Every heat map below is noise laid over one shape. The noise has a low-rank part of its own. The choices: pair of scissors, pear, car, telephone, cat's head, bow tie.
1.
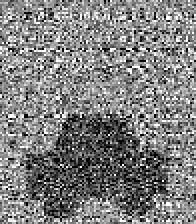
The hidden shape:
car
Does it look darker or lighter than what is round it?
darker
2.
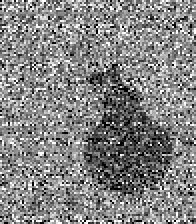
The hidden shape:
pear
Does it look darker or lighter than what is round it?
darker
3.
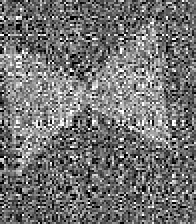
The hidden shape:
bow tie
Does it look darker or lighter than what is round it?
lighter
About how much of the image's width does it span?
nearly all
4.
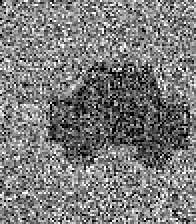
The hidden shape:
car
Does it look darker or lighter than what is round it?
darker
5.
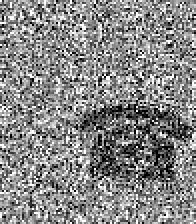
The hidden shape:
telephone
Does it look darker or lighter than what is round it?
darker
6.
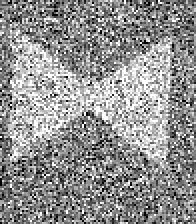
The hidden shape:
bow tie
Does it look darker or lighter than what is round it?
lighter
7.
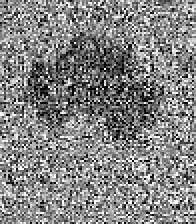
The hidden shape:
car
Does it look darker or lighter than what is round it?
darker
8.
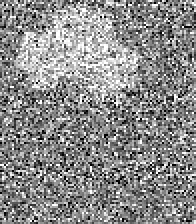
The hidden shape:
car
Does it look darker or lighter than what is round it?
lighter
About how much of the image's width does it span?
two thirds
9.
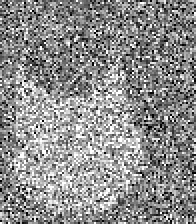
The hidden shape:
cat's head
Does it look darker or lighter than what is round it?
lighter
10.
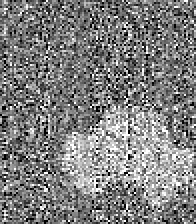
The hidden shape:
car
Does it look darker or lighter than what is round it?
lighter
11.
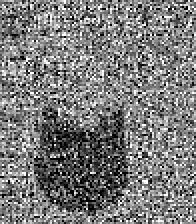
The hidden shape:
cat's head
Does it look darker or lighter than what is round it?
darker
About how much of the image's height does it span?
half
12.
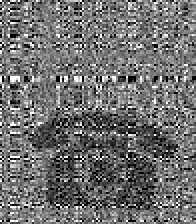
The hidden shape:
telephone
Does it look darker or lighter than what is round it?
darker
